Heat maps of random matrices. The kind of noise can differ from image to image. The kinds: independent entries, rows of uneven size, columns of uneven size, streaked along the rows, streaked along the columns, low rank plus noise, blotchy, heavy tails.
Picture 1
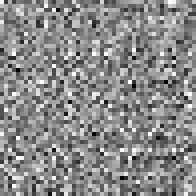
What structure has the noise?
low rank plus noise
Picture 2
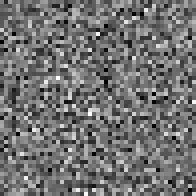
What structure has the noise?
independent entries
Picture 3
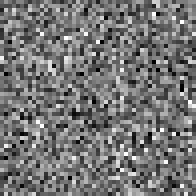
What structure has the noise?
independent entries
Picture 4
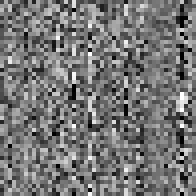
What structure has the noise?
columns of uneven size
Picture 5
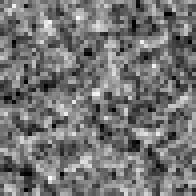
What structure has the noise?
blotchy
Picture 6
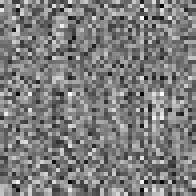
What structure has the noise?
low rank plus noise
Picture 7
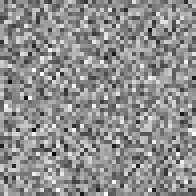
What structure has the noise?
independent entries
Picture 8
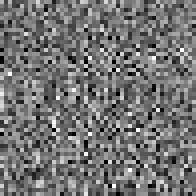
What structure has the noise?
low rank plus noise
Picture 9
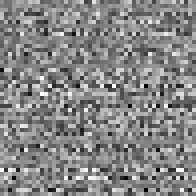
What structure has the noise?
rows of uneven size
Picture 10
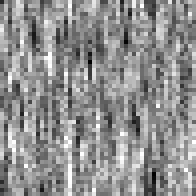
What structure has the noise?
streaked along the columns
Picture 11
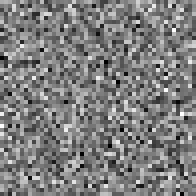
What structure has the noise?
independent entries
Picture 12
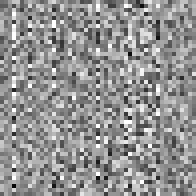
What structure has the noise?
columns of uneven size
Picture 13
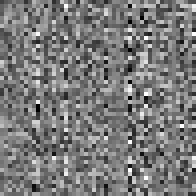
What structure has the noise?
columns of uneven size
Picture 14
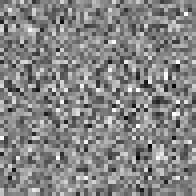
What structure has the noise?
low rank plus noise
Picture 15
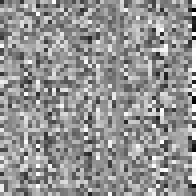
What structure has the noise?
columns of uneven size
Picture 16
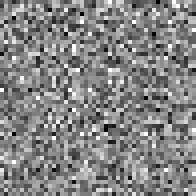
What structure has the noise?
low rank plus noise
